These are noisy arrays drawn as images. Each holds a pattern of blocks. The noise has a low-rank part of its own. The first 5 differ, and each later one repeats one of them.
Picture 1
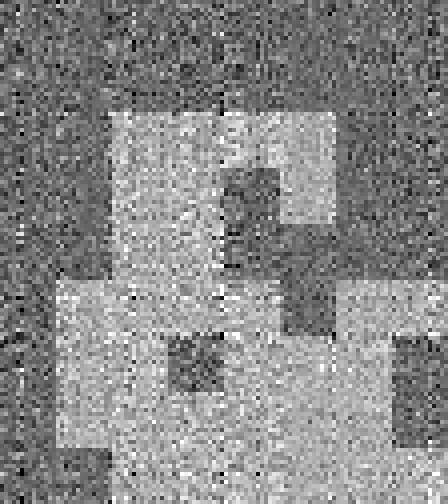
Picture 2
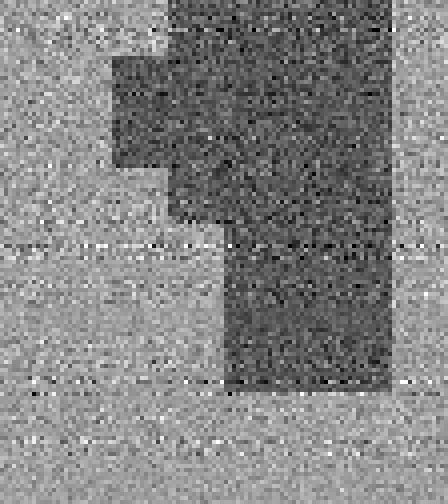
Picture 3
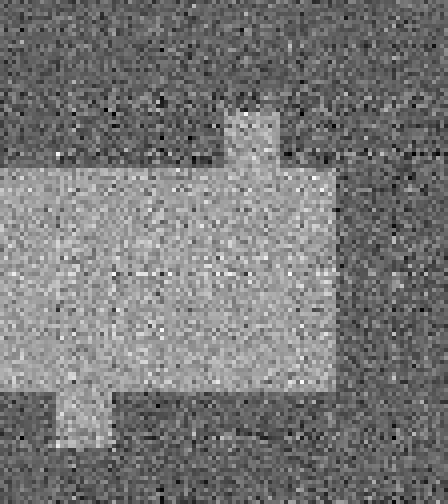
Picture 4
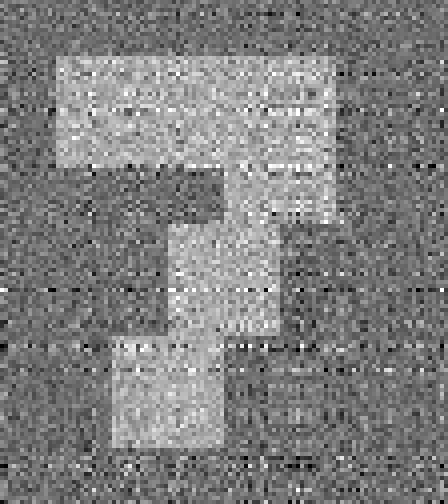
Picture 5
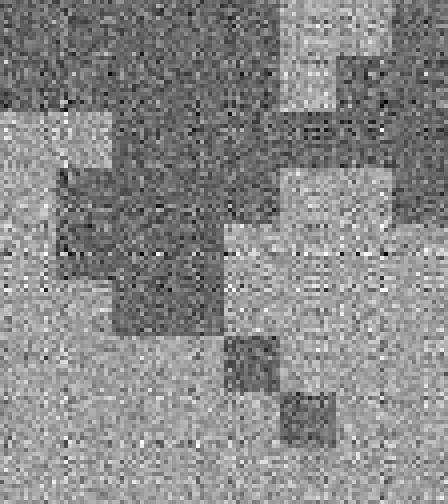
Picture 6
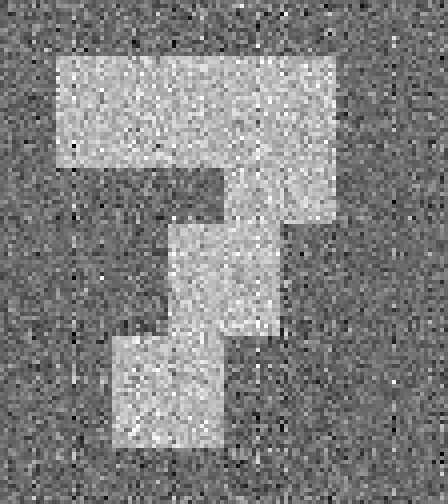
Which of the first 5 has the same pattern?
4
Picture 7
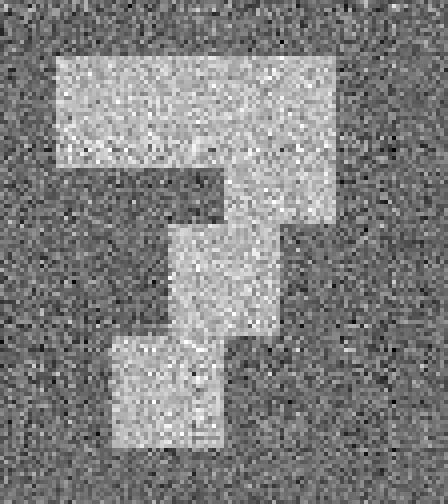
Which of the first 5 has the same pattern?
4
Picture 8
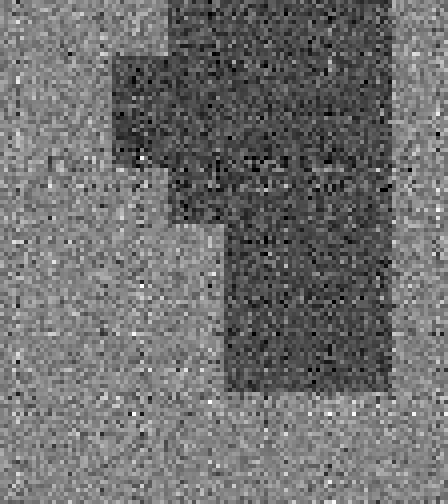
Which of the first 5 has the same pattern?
2
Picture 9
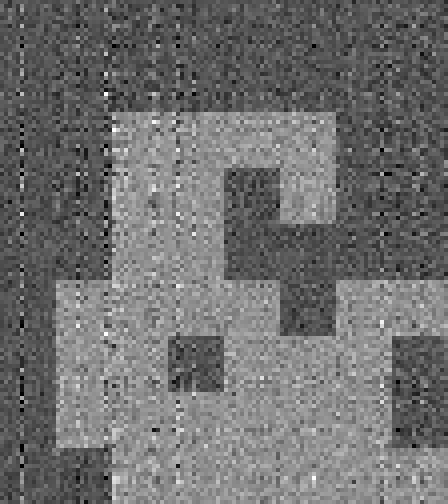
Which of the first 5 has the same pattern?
1
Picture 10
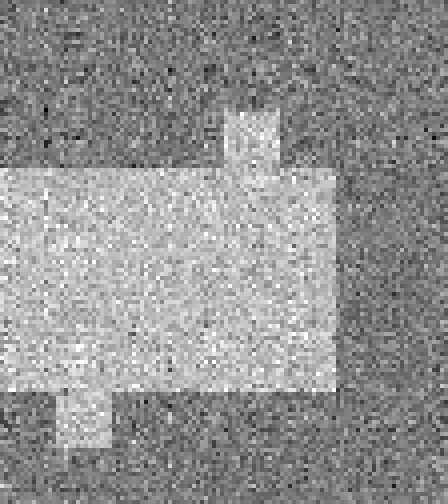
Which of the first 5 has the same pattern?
3
